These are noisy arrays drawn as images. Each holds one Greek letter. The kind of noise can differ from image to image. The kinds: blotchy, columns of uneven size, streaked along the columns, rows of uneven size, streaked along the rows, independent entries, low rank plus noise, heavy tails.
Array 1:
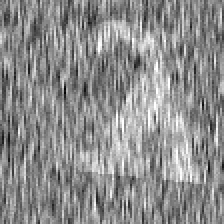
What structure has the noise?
streaked along the columns
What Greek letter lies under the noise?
lambda
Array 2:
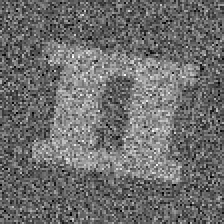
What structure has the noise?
independent entries
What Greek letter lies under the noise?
pi
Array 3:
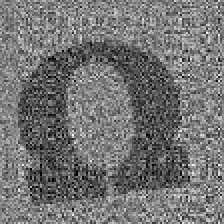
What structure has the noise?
low rank plus noise
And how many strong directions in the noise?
three or four
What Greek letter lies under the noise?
omega
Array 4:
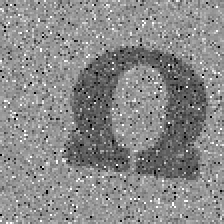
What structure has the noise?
heavy tails
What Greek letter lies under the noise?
omega
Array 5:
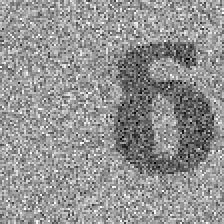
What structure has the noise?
independent entries
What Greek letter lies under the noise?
delta
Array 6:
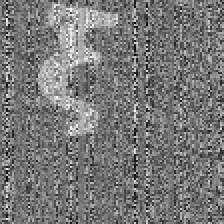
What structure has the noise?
columns of uneven size
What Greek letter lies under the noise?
xi
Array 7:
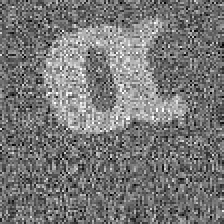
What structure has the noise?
low rank plus noise
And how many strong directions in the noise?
five to eight
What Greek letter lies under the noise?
alpha
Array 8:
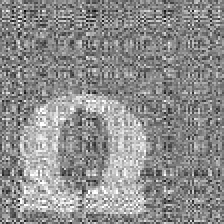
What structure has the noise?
low rank plus noise
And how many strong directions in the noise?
two
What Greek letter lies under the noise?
omega
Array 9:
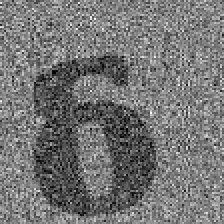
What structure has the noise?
low rank plus noise
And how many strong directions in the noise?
five to eight
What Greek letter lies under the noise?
delta
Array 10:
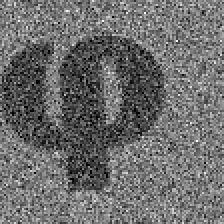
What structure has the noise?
independent entries
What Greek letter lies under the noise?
phi
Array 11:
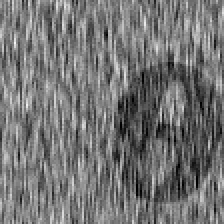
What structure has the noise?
streaked along the columns
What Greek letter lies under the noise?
theta
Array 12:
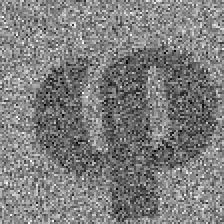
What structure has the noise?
independent entries
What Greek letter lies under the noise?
phi
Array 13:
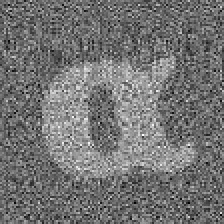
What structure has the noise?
low rank plus noise
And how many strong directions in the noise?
five to eight
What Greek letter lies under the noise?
alpha
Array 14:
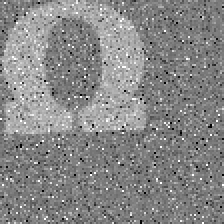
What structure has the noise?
heavy tails
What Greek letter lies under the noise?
omega
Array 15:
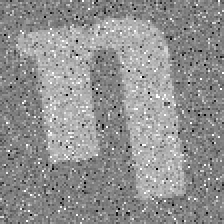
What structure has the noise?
heavy tails
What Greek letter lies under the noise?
eta
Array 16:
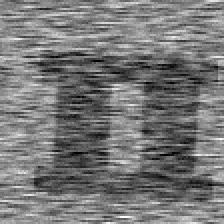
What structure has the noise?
streaked along the rows
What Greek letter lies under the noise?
pi
